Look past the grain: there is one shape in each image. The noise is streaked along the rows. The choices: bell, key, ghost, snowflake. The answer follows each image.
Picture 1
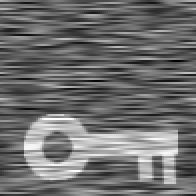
key
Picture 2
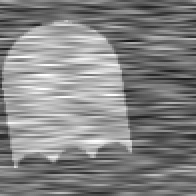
ghost
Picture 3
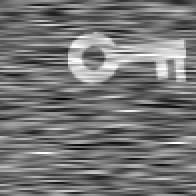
key
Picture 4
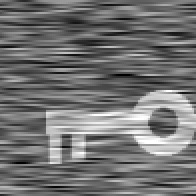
key
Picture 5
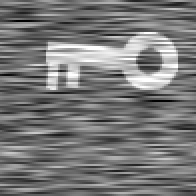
key
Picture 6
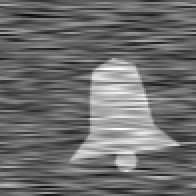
bell
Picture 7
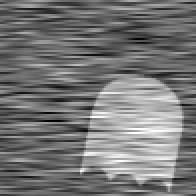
ghost
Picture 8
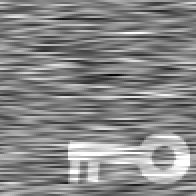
key
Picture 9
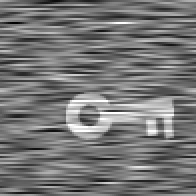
key
